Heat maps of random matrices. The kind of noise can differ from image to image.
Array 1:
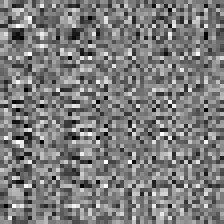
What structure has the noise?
low rank plus noise
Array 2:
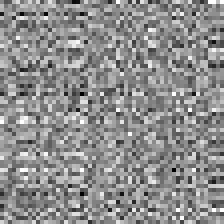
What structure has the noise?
low rank plus noise
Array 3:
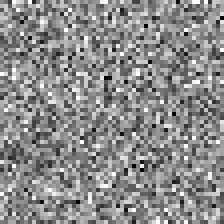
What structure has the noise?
independent entries
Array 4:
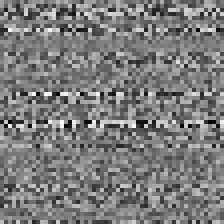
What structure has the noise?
rows of uneven size
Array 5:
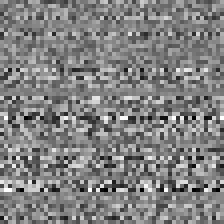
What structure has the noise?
rows of uneven size
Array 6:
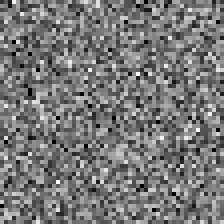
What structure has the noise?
independent entries
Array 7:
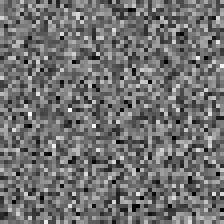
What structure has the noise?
independent entries
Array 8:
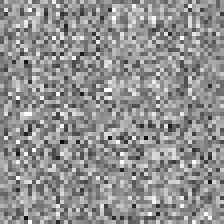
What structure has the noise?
low rank plus noise
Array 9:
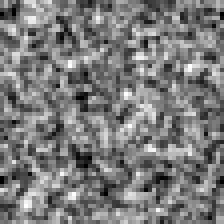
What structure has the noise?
blotchy
